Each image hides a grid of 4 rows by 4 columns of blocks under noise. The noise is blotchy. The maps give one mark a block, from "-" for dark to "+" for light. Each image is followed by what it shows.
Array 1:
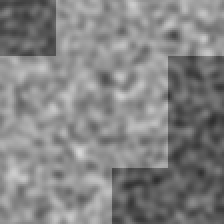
- + + +
+ + + -
+ + + -
+ + - -
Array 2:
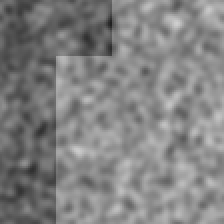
- - + +
- + + +
- + + +
- + + +
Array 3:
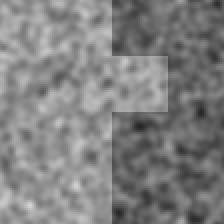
+ + - -
+ + + -
+ + - -
+ + - -
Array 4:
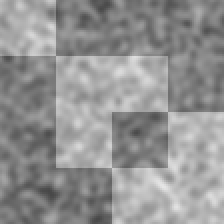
+ - - -
- + + -
- + - +
- - + +
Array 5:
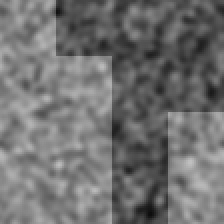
+ - - -
+ + - -
+ + - +
+ + - +
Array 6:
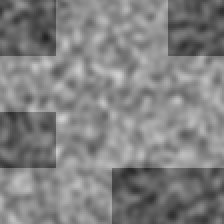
- + + -
+ + + +
- + + +
+ + - -
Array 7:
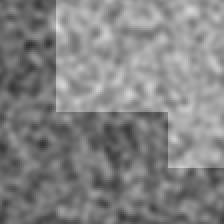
- + + +
- + + +
- - - +
- - - -
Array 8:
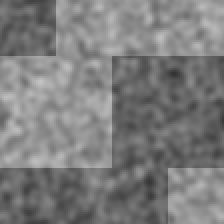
- + + +
+ + - -
+ + - -
- - - +
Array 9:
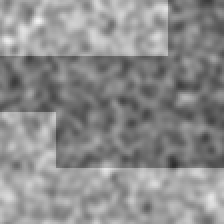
+ + + -
- - - -
+ - - -
+ + + +
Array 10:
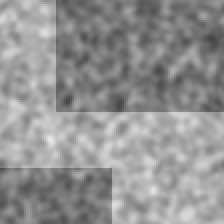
+ - - -
+ - - -
+ + + +
- - + +
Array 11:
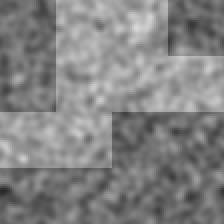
- + + -
- + + +
+ + - -
- - - -
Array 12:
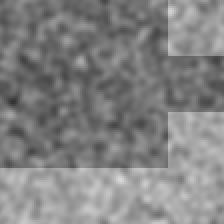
- - - +
- - - -
- - - +
+ + + +
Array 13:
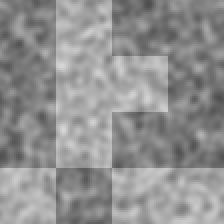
- + - -
- + + -
- + - -
+ - + +
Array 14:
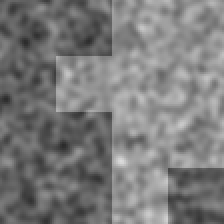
- - + +
- + + +
- - + +
- - + -
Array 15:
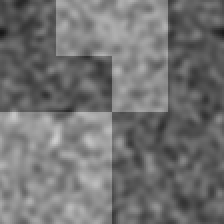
- + + -
- - + -
+ + - -
+ + - -
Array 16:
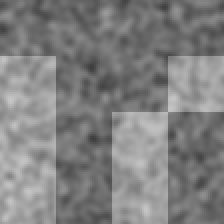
- - - -
+ - - +
+ - + -
+ - + -
